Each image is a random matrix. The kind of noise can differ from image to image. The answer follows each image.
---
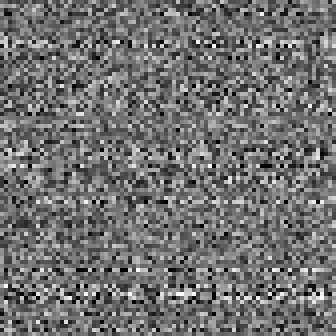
rows of uneven size
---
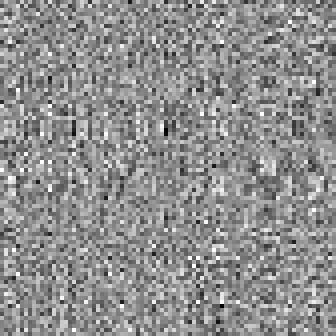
low rank plus noise
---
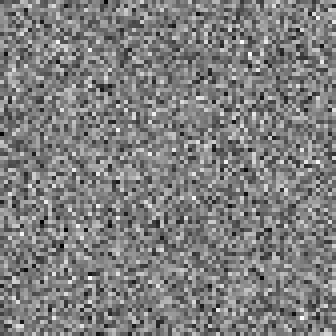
independent entries
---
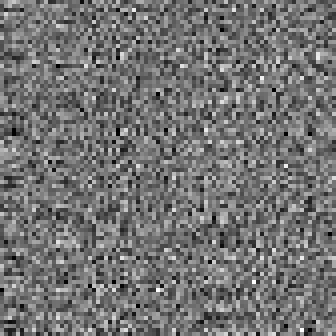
low rank plus noise
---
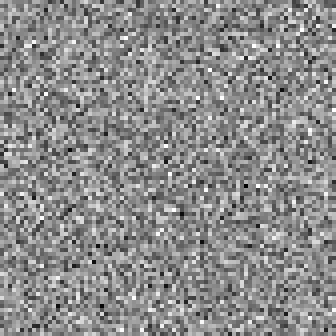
independent entries
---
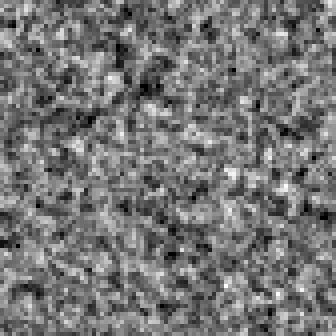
blotchy
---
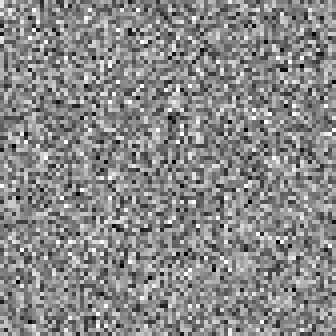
independent entries
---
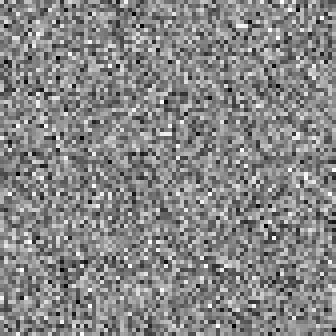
independent entries
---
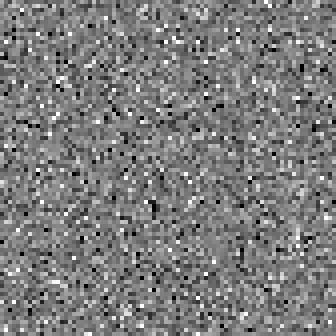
heavy tails
